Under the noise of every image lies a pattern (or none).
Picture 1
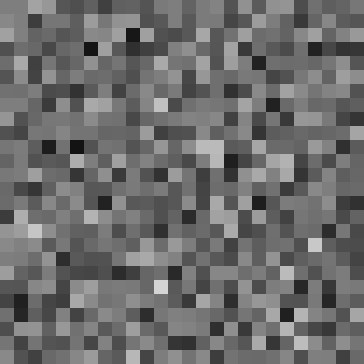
only noise
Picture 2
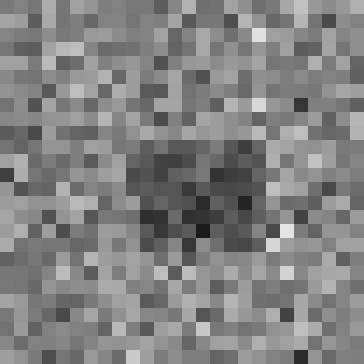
one block
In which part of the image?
centre
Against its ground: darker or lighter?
darker
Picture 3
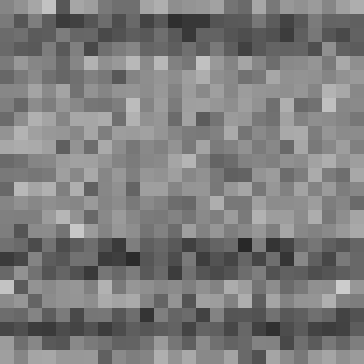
bands of rows
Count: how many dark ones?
3
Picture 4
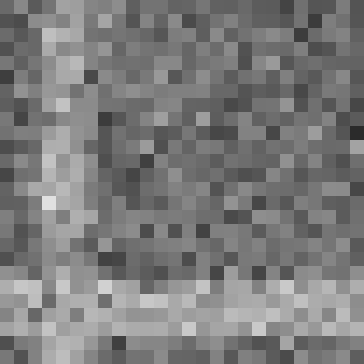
bands of rows crossing bands of columns
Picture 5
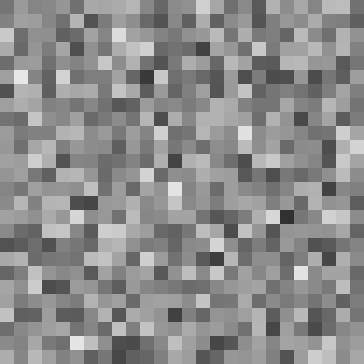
only noise
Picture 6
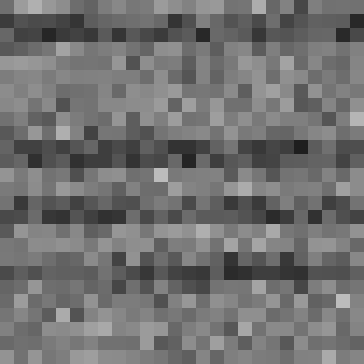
bands of rows
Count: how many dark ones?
4
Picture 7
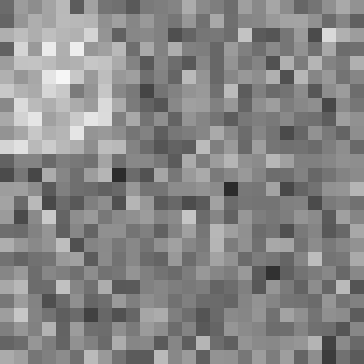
one block
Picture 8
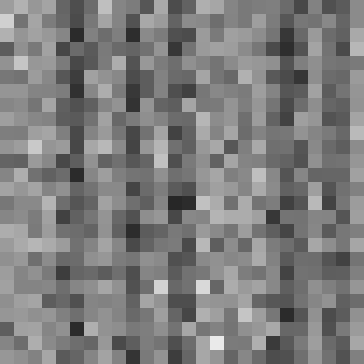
bands of columns
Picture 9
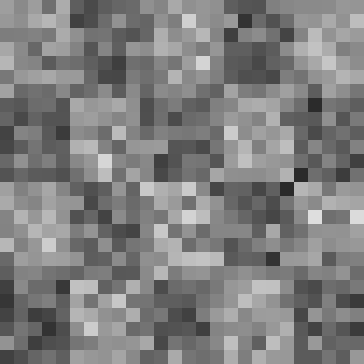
a checkerboard
